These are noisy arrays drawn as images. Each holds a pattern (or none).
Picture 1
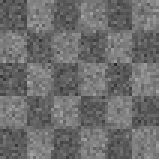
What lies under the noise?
a checkerboard
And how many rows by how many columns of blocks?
5 by 6
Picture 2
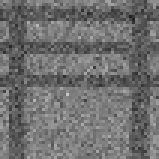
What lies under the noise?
bands of rows crossing bands of columns
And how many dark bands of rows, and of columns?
3 and 2
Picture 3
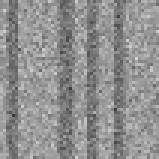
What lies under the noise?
bands of columns
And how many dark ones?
4
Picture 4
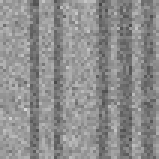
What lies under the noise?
bands of columns
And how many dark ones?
5
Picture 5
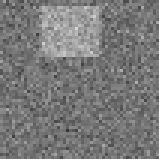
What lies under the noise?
one block
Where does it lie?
top middle
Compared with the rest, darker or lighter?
lighter
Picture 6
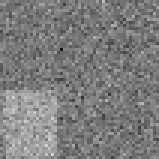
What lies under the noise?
one block
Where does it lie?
bottom left
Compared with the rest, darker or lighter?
lighter
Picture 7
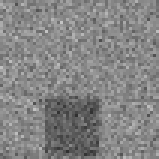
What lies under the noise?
one block
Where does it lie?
bottom middle
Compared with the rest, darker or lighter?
darker
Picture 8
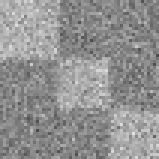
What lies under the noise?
blocks along the diagonal
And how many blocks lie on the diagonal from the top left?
3
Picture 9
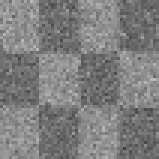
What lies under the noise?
a checkerboard
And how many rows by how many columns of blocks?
3 by 4
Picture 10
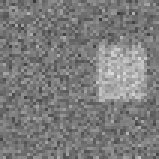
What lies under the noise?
one block
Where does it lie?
middle right
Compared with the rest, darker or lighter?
lighter
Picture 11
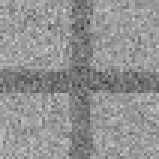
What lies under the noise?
bands of rows crossing bands of columns
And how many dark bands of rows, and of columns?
1 and 1
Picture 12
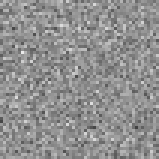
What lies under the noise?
only noise
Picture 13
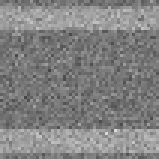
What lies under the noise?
bands of rows
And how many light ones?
2
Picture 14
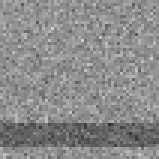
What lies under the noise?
one band of rows
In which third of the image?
bottom
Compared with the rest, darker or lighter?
darker
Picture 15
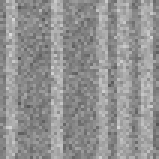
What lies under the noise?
bands of columns
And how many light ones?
5
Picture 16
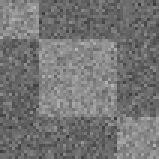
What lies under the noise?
blocks along the diagonal
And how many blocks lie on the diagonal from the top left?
3
